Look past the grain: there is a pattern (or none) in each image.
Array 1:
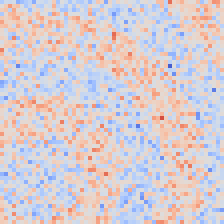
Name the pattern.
rings round one point
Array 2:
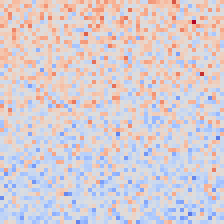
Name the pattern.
a smooth slope
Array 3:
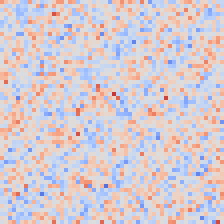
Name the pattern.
diagonal stripes
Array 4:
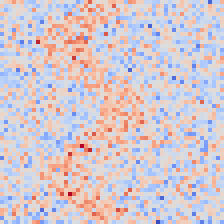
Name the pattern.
a wavy band
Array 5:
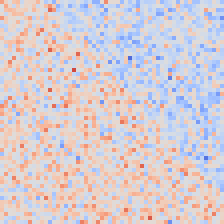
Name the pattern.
a sharp edge
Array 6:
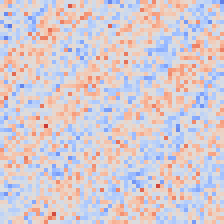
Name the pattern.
diagonal stripes
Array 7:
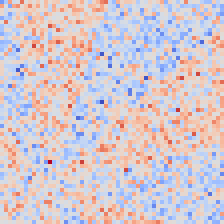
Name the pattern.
spokes from one point
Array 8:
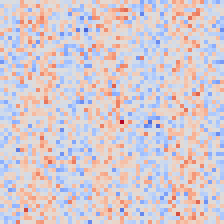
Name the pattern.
vertical stripes
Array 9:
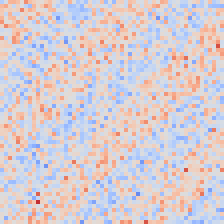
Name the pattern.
diagonal stripes
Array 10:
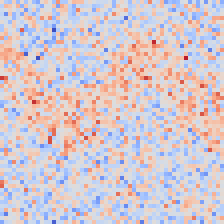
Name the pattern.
a wavy band
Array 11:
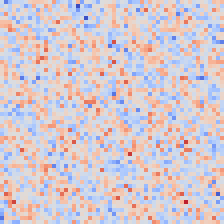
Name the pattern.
diagonal stripes
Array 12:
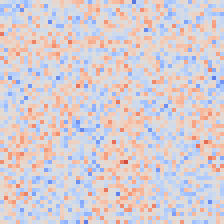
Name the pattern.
spokes from one point
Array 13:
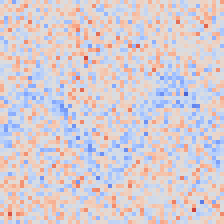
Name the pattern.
a wavy band
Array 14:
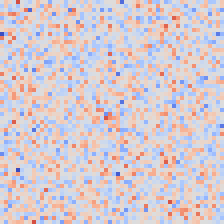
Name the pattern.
only noise
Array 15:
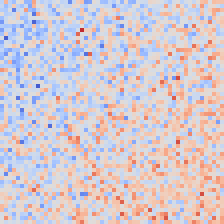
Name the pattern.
a smooth slope
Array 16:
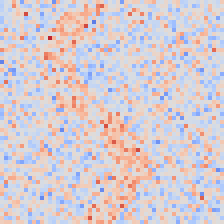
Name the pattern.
a wavy band
